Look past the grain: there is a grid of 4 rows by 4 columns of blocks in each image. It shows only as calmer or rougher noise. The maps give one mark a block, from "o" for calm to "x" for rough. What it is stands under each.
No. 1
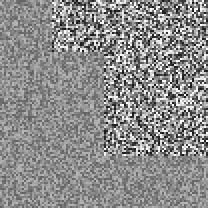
o x x x
o o x x
o o x x
o o o o
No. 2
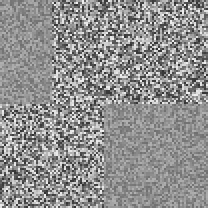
o x x x
o x x x
x x o o
x x o o
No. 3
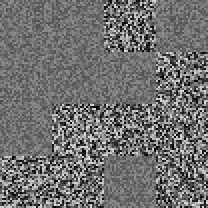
o o x o
o o o x
o x x x
x x o x
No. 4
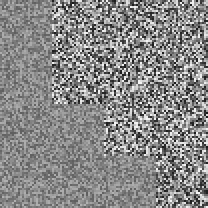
o x x x
o x x x
o o x x
o o o x
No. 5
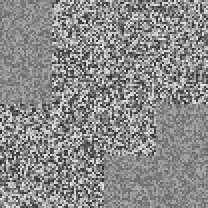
o x x x
o x x x
x x x o
x x o o
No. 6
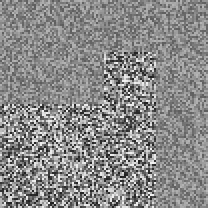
o o o o
o o x o
x x x o
x x x o
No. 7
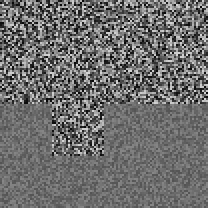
x x x x
x x x x
o x o o
o o o o
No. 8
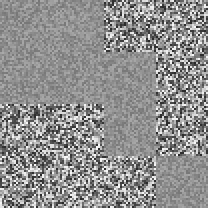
o o x x
o o o x
x x o x
x x x o
